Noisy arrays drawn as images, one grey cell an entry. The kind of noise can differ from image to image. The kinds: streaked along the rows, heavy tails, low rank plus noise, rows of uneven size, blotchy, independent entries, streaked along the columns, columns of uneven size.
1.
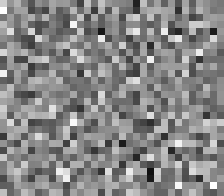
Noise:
low rank plus noise
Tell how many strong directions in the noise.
five to eight
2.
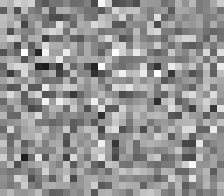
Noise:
low rank plus noise
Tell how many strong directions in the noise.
three or four
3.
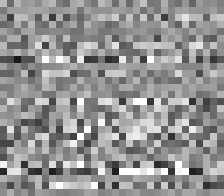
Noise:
rows of uneven size
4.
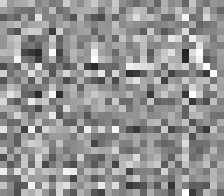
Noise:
low rank plus noise
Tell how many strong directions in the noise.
two
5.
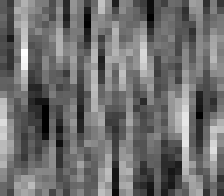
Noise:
streaked along the columns
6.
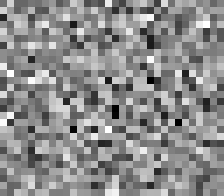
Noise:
low rank plus noise
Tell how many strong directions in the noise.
five to eight
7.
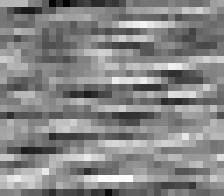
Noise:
streaked along the rows
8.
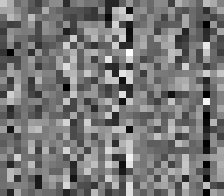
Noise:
columns of uneven size
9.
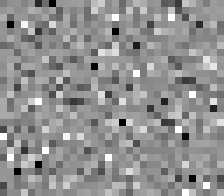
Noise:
heavy tails
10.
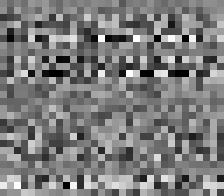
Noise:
rows of uneven size
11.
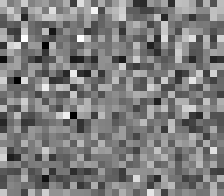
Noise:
low rank plus noise
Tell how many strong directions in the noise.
three or four
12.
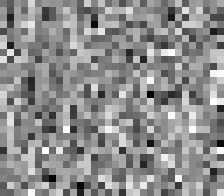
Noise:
low rank plus noise
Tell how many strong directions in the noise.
five to eight
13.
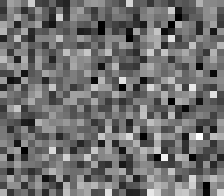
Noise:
low rank plus noise
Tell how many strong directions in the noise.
five to eight
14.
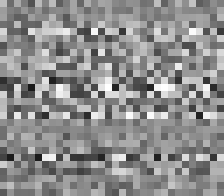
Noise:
rows of uneven size
